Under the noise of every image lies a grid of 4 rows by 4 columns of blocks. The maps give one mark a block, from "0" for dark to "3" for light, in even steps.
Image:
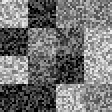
3 0 2 2
0 2 1 3
3 1 0 3
0 0 3 2
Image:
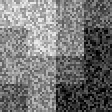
3 3 2 1
2 3 2 0
2 2 1 0
1 2 0 0
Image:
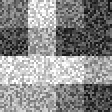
1 3 1 0
0 2 0 0
3 3 3 2
2 2 1 0
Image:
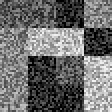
1 1 0 2
2 3 3 0
2 0 1 3
2 0 0 3
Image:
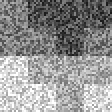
1 0 0 0
1 1 0 1
3 2 2 2
3 3 2 3
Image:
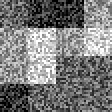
1 0 0 2
2 3 2 3
2 3 1 1
0 1 1 1
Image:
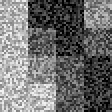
3 0 0 2
3 1 0 1
3 2 1 0
3 3 1 0
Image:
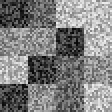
0 1 3 3
2 2 0 3
3 0 1 2
0 2 1 3
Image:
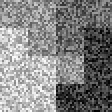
2 2 1 1
3 2 1 0
3 3 2 0
3 3 0 0
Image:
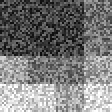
0 0 0 1
0 0 0 1
2 1 1 2
3 3 2 3
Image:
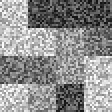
3 0 0 0
3 3 2 1
1 1 2 3
3 2 0 3
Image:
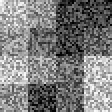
3 2 0 0
2 1 0 1
3 2 1 3
2 0 1 3
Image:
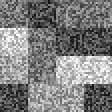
1 0 1 1
3 1 0 0
2 1 3 3
0 2 2 0
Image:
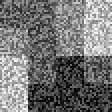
1 1 2 3
2 1 2 3
3 1 0 1
3 0 0 0
